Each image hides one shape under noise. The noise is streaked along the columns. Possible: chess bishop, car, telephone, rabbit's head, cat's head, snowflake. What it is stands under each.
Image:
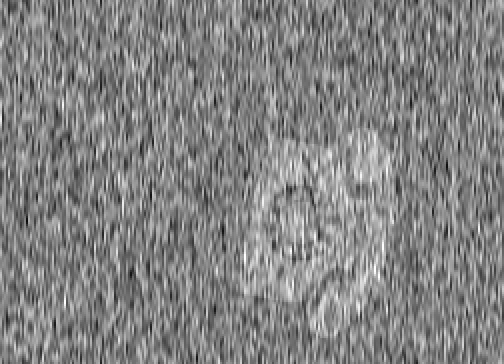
telephone
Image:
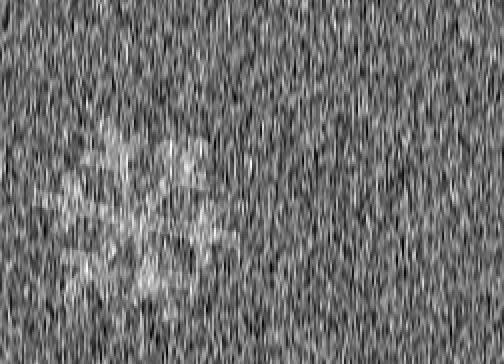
snowflake
